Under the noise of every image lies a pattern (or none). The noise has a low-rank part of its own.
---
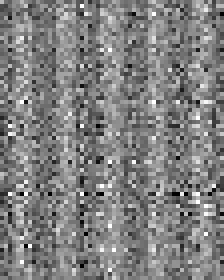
vertical stripes
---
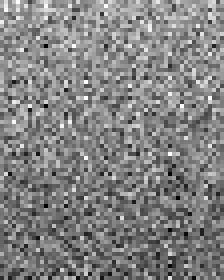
a smooth slope
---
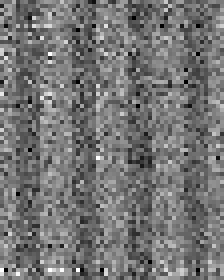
vertical stripes
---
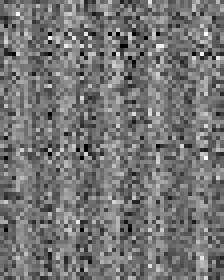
vertical stripes
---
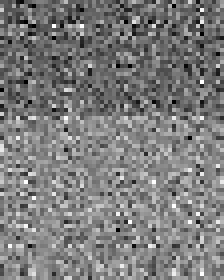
a sharp edge
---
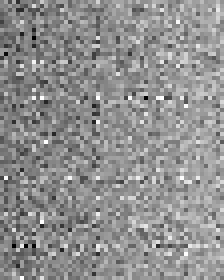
a smooth slope
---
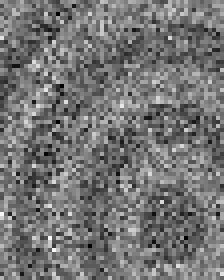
rings round one point
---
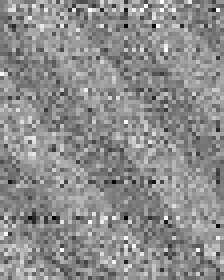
diagonal stripes
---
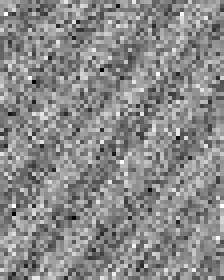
diagonal stripes
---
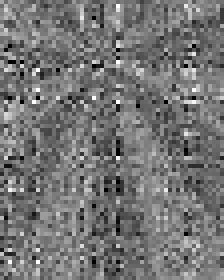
spokes from one point
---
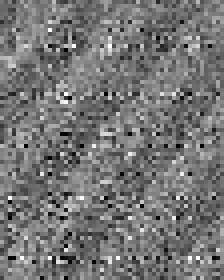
diagonal stripes
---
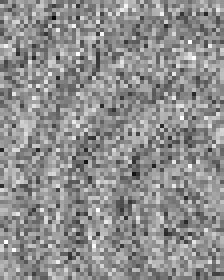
rings round one point
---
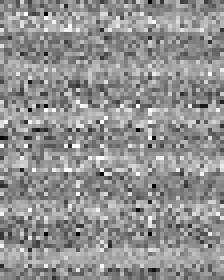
horizontal stripes
